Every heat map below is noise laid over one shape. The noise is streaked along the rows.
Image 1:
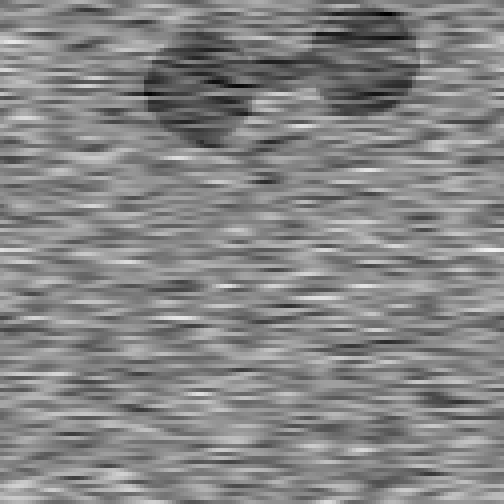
dark dumbbell
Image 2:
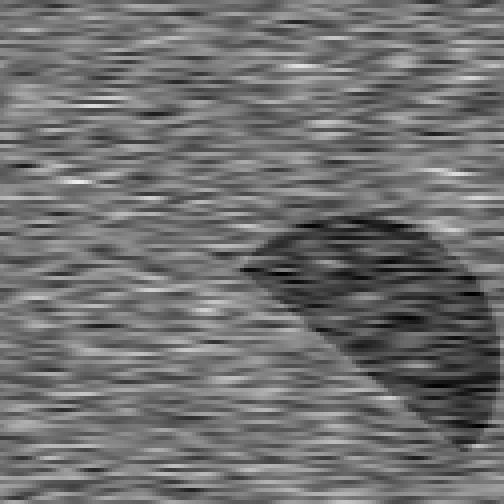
dark half disc
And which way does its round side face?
up and right
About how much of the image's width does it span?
half
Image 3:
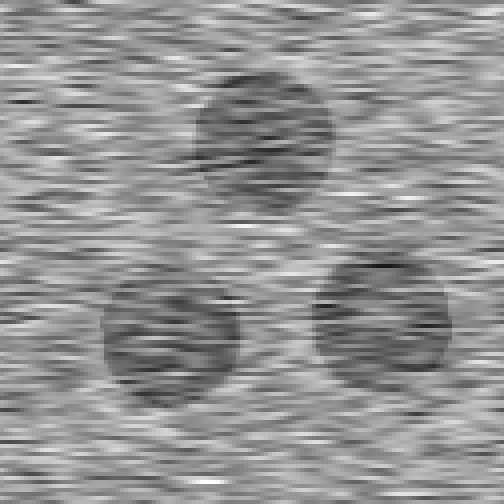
dark three dots
